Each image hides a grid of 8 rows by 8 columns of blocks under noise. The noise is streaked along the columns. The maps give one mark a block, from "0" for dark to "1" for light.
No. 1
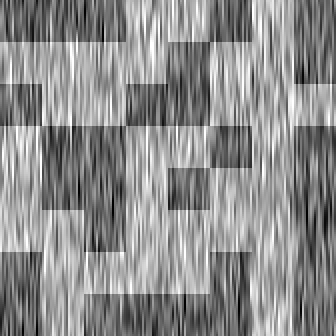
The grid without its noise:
0 0 0 1 1 0 1 0
1 1 1 1 0 1 1 0
0 1 1 0 0 1 1 1
1 0 0 1 1 0 1 0
1 0 0 1 0 1 1 0
1 1 0 1 1 1 1 0
0 1 1 1 1 0 1 0
0 1 0 0 0 0 1 0
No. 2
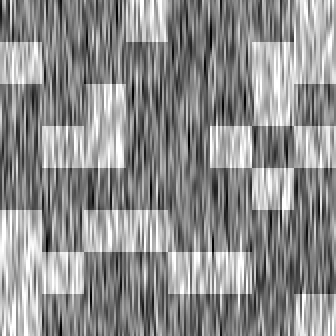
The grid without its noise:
0 0 0 1 0 0 0 1
1 0 0 0 0 0 1 1
0 0 1 0 0 0 1 0
0 1 1 0 0 1 0 1
0 0 0 0 0 0 1 0
1 0 1 1 0 0 0 0
1 1 0 0 1 1 0 0
1 0 0 0 0 0 0 1
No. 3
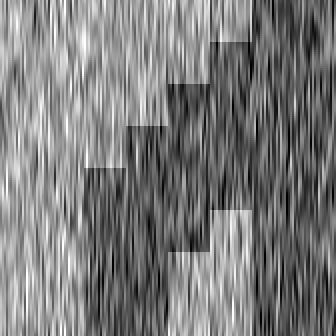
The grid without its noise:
1 1 1 1 1 1 0 0
1 1 1 1 1 0 0 0
1 1 1 1 0 0 0 0
1 1 1 0 0 0 0 0
1 1 0 0 0 0 0 0
1 1 0 0 0 1 0 0
1 1 0 0 1 1 0 0
1 1 0 0 1 1 0 0
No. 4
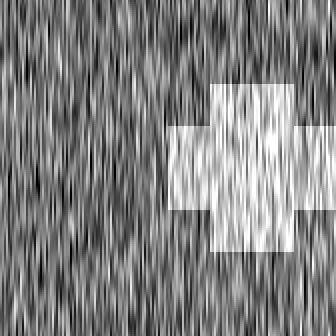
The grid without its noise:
0 0 0 0 0 0 0 0
0 0 0 0 0 0 0 0
0 0 0 0 0 1 1 0
0 0 0 0 1 1 1 1
0 0 0 0 1 1 1 1
0 0 0 0 0 1 1 0
0 0 0 0 0 0 0 0
0 0 0 0 0 0 0 0
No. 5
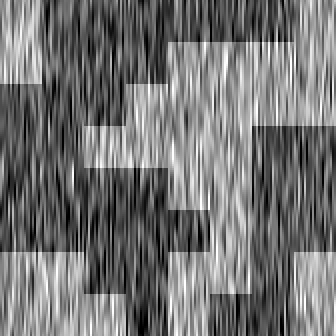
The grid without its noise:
1 0 0 0 0 0 0 1
1 0 0 0 1 1 1 1
0 0 0 1 1 1 1 1
0 0 1 1 1 1 0 0
0 0 0 0 1 1 0 0
0 0 0 0 0 1 0 0
1 1 0 0 1 1 0 1
1 1 1 0 1 0 0 1
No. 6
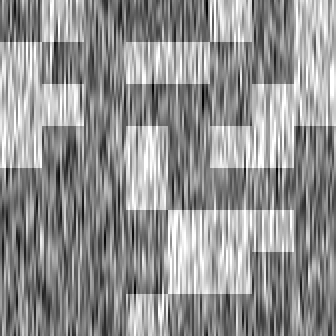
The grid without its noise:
0 1 0 0 0 1 0 1
1 0 0 1 1 0 0 1
1 1 0 0 0 0 1 1
1 0 0 1 0 1 1 0
0 0 0 1 0 0 0 0
0 0 0 0 1 1 1 0
0 0 0 0 1 1 0 0
0 0 0 1 0 0 0 0
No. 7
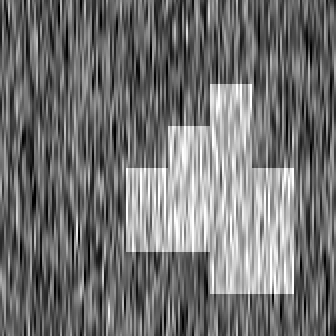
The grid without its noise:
0 0 0 0 0 0 0 0
0 0 0 0 0 0 0 0
0 0 0 0 0 1 0 0
0 0 0 0 1 1 0 0
0 0 0 1 1 1 1 0
0 0 0 1 1 1 1 0
0 0 0 0 0 1 1 0
0 0 0 0 0 0 0 0
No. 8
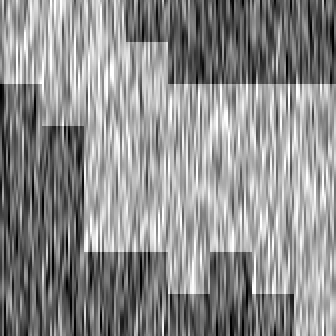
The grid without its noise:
1 1 1 0 0 0 0 0
1 1 1 1 0 0 0 0
0 1 1 1 1 1 1 1
0 0 1 1 1 1 1 1
0 0 1 1 1 1 1 1
0 0 1 1 1 1 1 1
0 0 0 0 1 0 1 1
0 0 0 0 0 0 0 1
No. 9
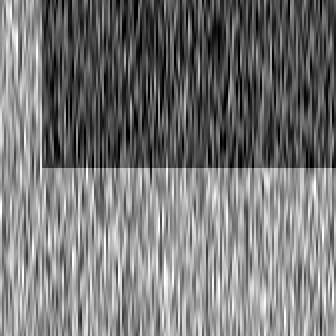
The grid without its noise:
1 0 0 0 0 0 0 0
1 0 0 0 0 0 0 0
1 0 0 0 0 0 0 0
1 0 0 0 0 0 0 0
1 1 1 1 1 1 1 1
1 1 1 1 1 1 1 1
1 1 1 1 1 1 1 1
1 1 1 1 1 1 1 1
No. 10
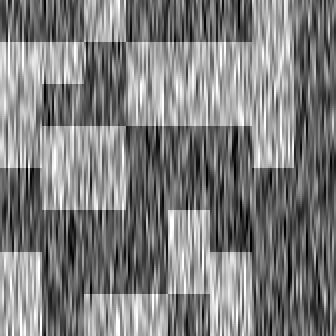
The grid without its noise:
0 0 1 0 0 0 1 0
1 1 0 1 1 1 1 0
1 0 0 1 1 1 1 0
1 1 1 0 0 0 1 0
0 1 1 0 0 0 0 0
0 0 0 0 1 0 0 0
1 0 0 0 1 1 0 0
1 0 1 1 0 1 0 0
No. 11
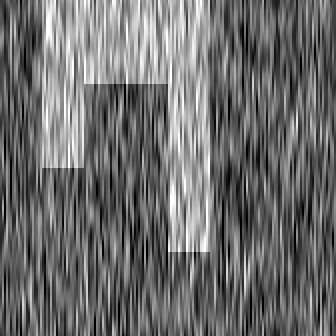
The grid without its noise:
0 1 1 1 1 0 0 0
0 1 1 1 1 0 0 0
0 1 0 0 1 0 0 0
0 1 0 0 1 0 0 0
0 0 0 0 1 0 0 0
0 0 0 0 1 0 0 0
0 0 0 0 0 0 0 0
0 0 0 0 0 0 0 0
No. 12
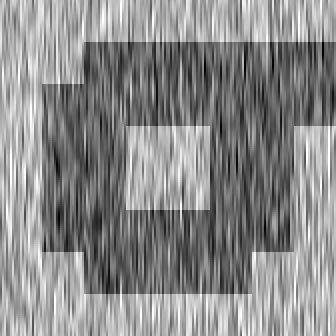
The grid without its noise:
1 1 1 1 1 1 1 1
1 1 0 0 0 0 0 0
1 0 0 0 0 0 0 0
1 0 0 1 1 0 0 1
1 0 0 1 1 0 0 1
1 0 0 0 0 0 0 1
1 1 0 0 0 0 1 1
1 1 1 1 1 1 1 1
